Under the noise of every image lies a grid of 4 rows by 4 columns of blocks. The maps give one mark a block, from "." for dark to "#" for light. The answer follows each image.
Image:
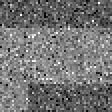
. . . .
# # # #
# # # #
# . . .
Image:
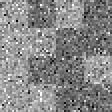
# . # .
# # . .
# . . #
# # . .
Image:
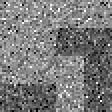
# # # #
# # . .
# # # .
. . # .
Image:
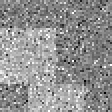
. . . .
# # . .
# # . .
. # # .
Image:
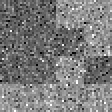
. . # #
. . . #
. . # .
# # # #
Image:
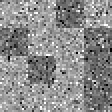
# # . #
. # # .
# . # .
# # # .
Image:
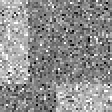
# . . .
# . . .
# . . .
. . # #
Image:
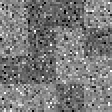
# . . #
# . # .
. . # #
# # . #
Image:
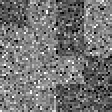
. # . #
# # . #
# # # .
# # . .
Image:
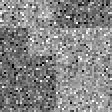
# # . .
. # # #
. . # #
. . # #
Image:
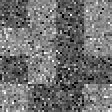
. # . #
# # . #
. # . .
# . . #
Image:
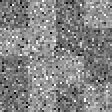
. # . #
# # . .
. # # .
. # . #
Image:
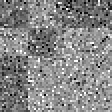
. # . .
# . # #
. # # #
. # # #
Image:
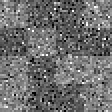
# . . #
. # . .
# . # #
# . . #
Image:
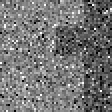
# # # .
# # . .
# # # .
# # # .
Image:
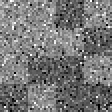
# # . #
# # # .
# . . #
. # . .
